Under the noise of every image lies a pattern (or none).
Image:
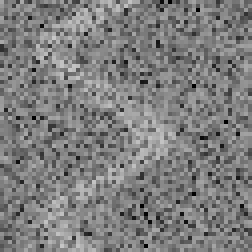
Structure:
a wavy band
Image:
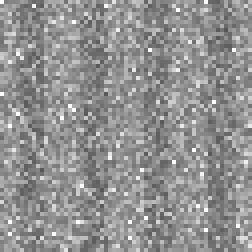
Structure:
vertical stripes
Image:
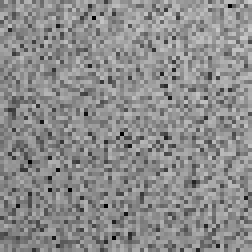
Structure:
a smooth slope
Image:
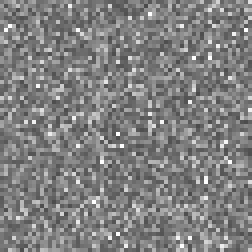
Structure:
only noise
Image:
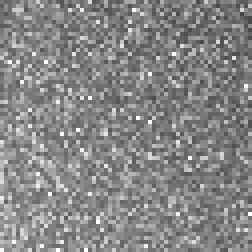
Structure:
a smooth slope
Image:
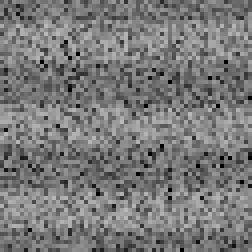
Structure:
horizontal stripes
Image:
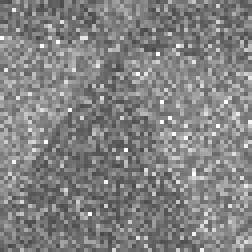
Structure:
spokes from one point
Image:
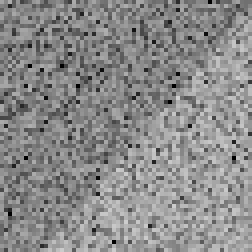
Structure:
a sharp edge
